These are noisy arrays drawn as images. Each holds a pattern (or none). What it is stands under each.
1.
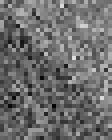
a sharp edge
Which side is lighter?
top right
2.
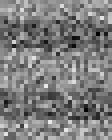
horizontal stripes
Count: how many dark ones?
2
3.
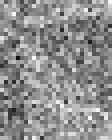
spokes from one point
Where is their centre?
top left
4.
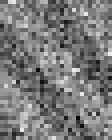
diagonal stripes
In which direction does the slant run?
top left to bottom right
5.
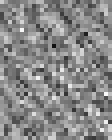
diagonal stripes
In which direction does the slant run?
top left to bottom right
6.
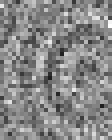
rings round one point
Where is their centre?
middle right
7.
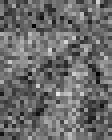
spokes from one point
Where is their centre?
top right
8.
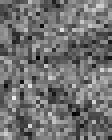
spokes from one point
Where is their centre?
middle left
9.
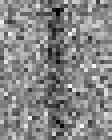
one vertical stripe
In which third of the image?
middle
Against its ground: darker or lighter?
darker
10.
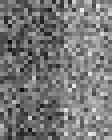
a sharp edge
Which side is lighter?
right
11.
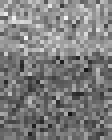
a sharp edge
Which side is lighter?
top
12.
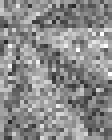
spokes from one point
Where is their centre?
top left
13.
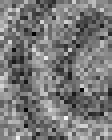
rings round one point
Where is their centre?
middle right
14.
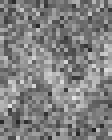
a wavy band
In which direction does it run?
left to right
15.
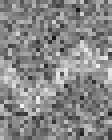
a wavy band
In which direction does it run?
left to right
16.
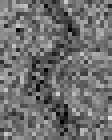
a wavy band
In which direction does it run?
top to bottom
